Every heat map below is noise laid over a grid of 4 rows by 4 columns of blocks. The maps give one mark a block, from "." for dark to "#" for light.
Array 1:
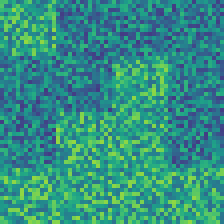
#...
..#.
.##.
####
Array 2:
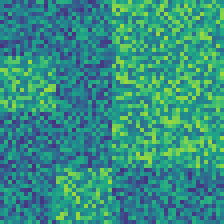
..##
#.##
..##
.#..
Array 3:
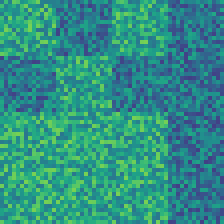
#.#.
.#..
###.
###.
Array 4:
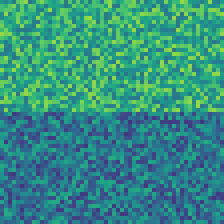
####
####
....
....
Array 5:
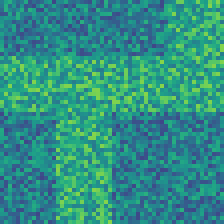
...#
####
.#..
.#..
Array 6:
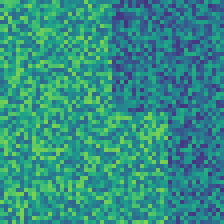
##..
##..
###.
###.
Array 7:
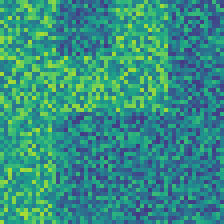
#.#.
###.
#...
#...
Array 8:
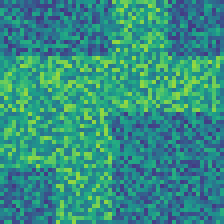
..#.
####
##..
.#..
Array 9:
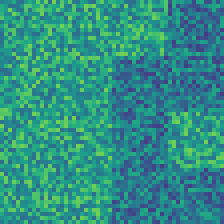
###.
##..
##.#
##..
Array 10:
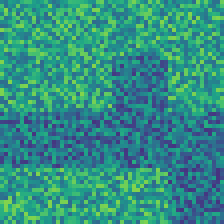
####
##.#
....
###.
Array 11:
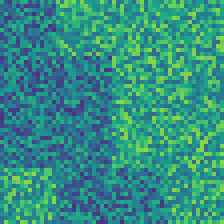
.###
..##
..##
#..#
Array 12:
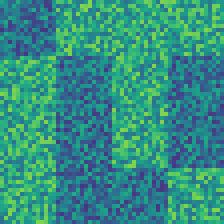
.###
#.#.
#.#.
#..#
